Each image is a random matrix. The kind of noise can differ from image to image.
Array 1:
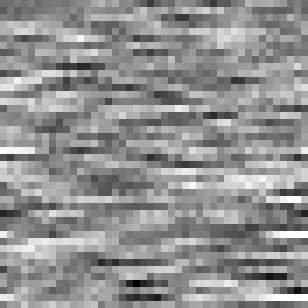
streaked along the rows
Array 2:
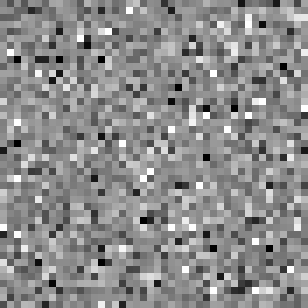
heavy tails
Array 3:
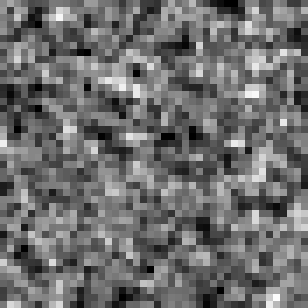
blotchy
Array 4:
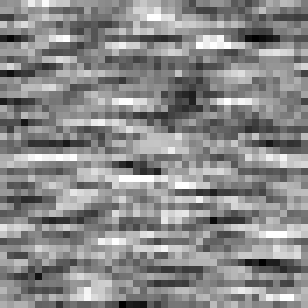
streaked along the rows
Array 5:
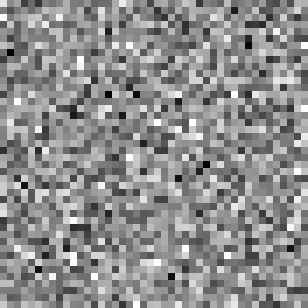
independent entries
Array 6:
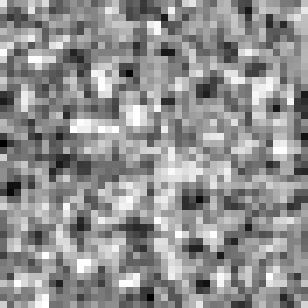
blotchy
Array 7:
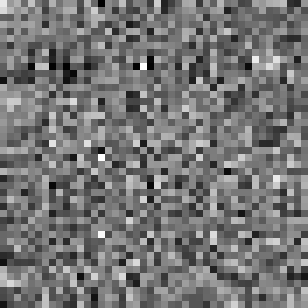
low rank plus noise
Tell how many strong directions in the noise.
three or four
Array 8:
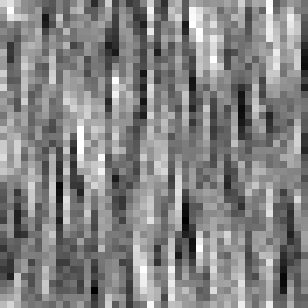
streaked along the columns
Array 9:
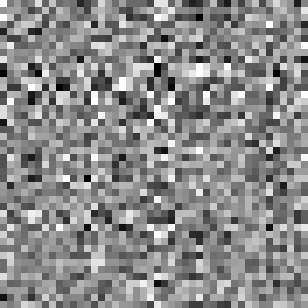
low rank plus noise
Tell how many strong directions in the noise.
two
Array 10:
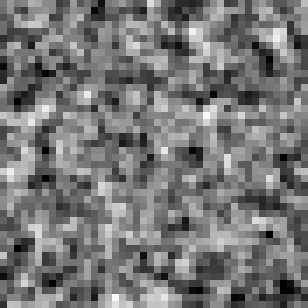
blotchy
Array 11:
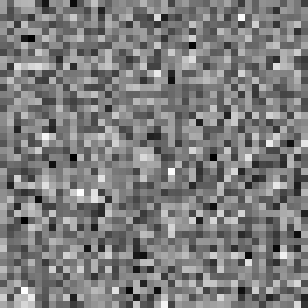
low rank plus noise
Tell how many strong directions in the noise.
five to eight
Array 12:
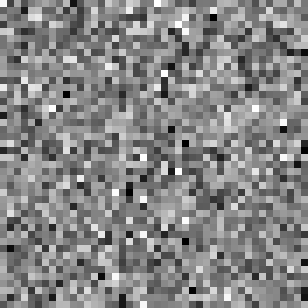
independent entries
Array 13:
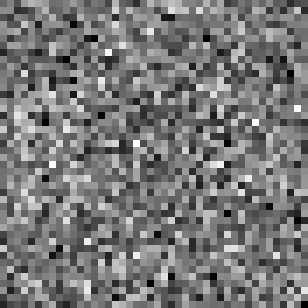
independent entries
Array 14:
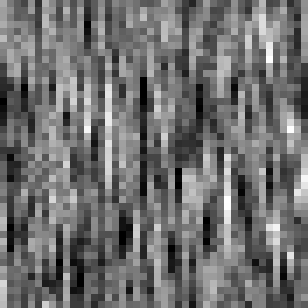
streaked along the columns
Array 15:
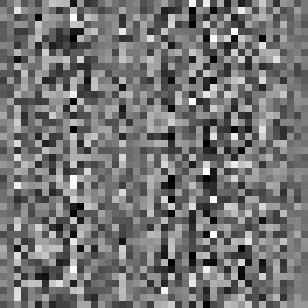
columns of uneven size
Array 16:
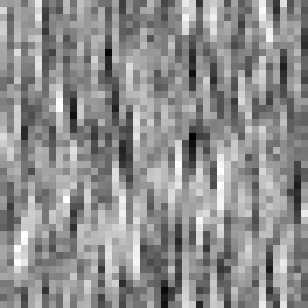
streaked along the columns
